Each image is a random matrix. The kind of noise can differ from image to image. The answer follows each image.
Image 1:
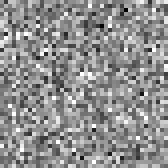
independent entries
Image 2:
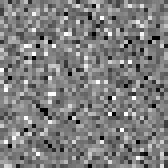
heavy tails
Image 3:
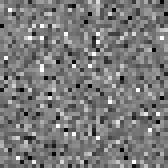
heavy tails
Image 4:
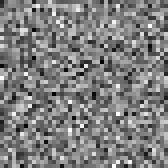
independent entries
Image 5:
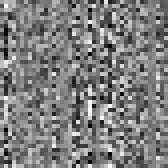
columns of uneven size
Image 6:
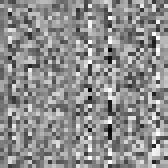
columns of uneven size
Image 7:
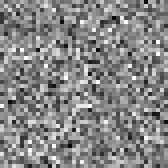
independent entries
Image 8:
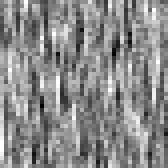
streaked along the columns
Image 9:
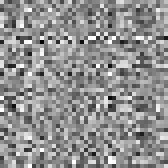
low rank plus noise
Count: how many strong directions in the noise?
two
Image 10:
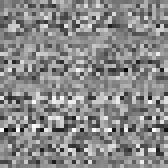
rows of uneven size
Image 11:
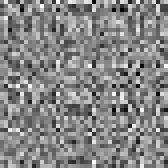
low rank plus noise
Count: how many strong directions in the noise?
one
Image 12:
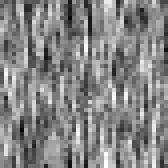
streaked along the columns
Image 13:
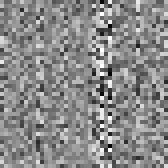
columns of uneven size
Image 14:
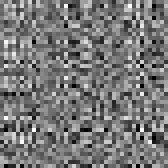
low rank plus noise
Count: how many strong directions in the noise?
one
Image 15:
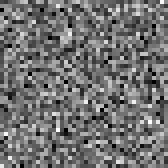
independent entries
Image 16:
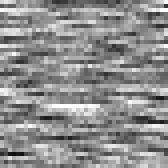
streaked along the rows
